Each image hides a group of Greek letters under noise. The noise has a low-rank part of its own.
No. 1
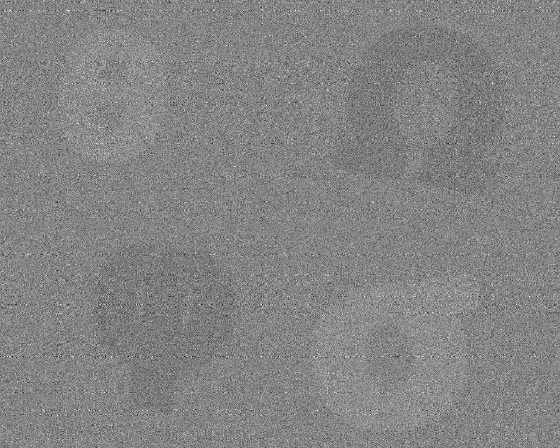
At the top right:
omega
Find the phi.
bottom left
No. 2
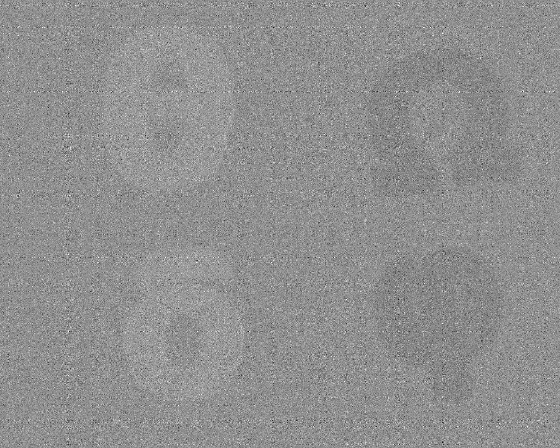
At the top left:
theta
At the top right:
omega
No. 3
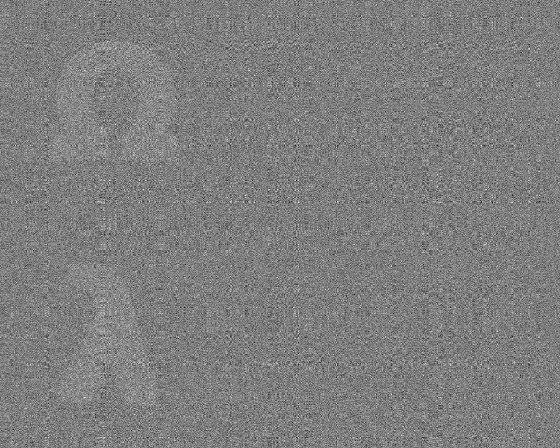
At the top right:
nothing
